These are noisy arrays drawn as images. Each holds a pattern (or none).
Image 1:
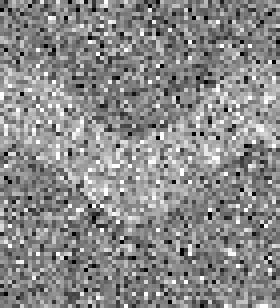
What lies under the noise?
a wavy band
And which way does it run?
left to right
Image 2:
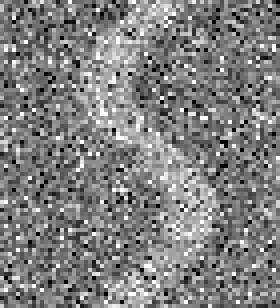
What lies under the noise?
a wavy band
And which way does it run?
top to bottom
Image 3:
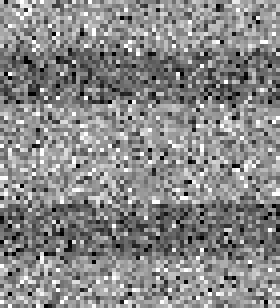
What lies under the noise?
horizontal stripes
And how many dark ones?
2
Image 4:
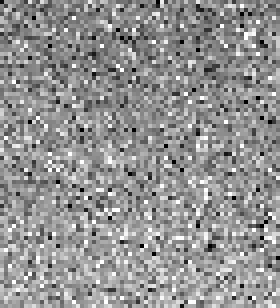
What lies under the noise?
a smooth slope
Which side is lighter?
bottom
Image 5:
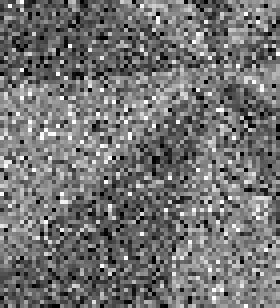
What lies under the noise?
spokes from one point
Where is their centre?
top right
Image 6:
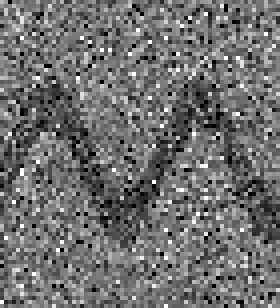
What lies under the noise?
a wavy band
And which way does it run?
left to right
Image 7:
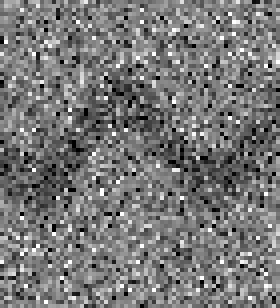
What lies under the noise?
a wavy band
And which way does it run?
left to right
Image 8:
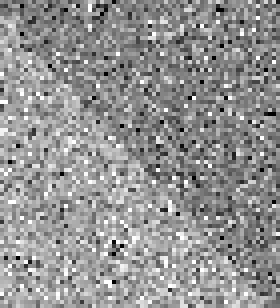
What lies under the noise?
a sharp edge
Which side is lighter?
bottom left
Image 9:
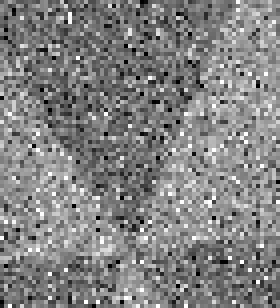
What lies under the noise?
spokes from one point
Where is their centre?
bottom middle
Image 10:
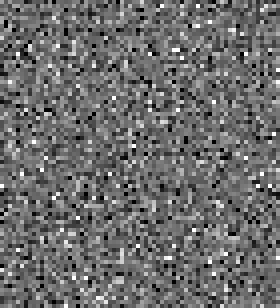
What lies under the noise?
only noise
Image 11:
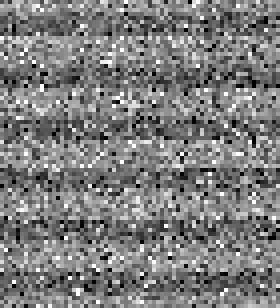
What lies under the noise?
horizontal stripes
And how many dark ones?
6
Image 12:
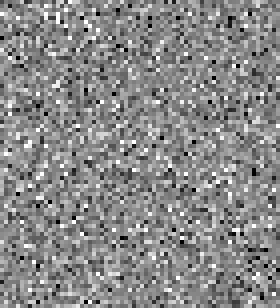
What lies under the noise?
only noise
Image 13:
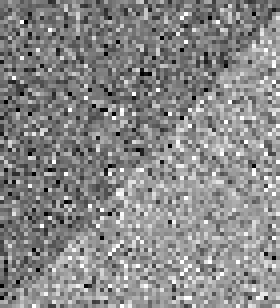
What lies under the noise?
a sharp edge
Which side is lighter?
bottom right
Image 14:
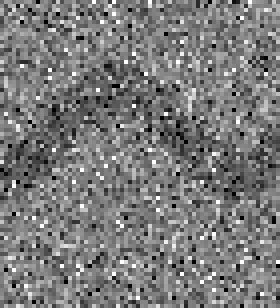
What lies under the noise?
a wavy band
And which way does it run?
left to right
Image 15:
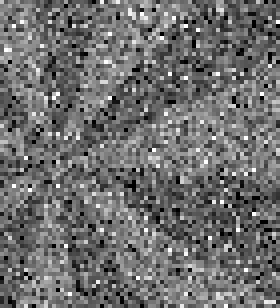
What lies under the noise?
spokes from one point
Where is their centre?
middle left
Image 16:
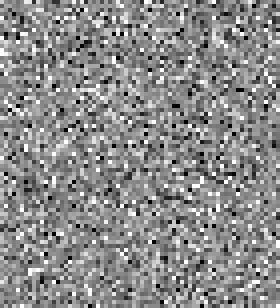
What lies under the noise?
only noise
